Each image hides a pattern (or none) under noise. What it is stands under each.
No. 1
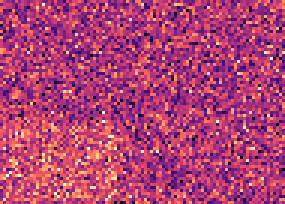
one block
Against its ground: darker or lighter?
lighter
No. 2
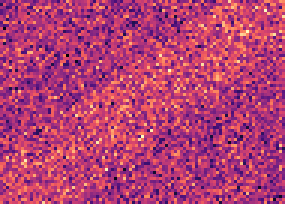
a diagonal band
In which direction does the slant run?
bottom left to top right
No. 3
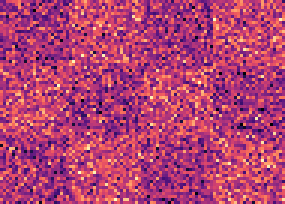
a checkerboard
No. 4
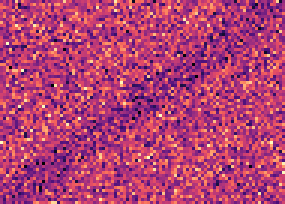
a diagonal band
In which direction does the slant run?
bottom left to top right
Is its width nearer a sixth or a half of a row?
a sixth
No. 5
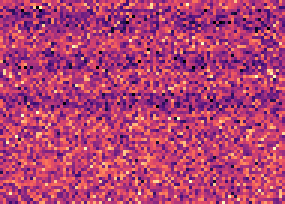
bands of rows
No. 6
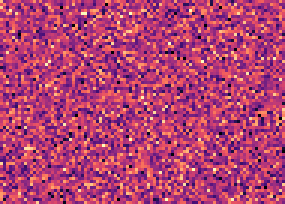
only noise
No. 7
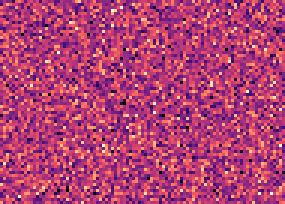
only noise
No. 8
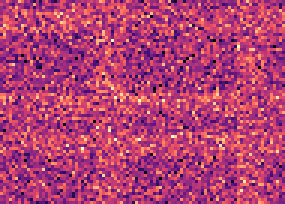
bands of rows crossing bands of columns
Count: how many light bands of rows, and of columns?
3 and 2
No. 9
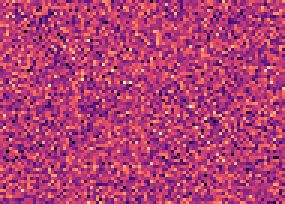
only noise
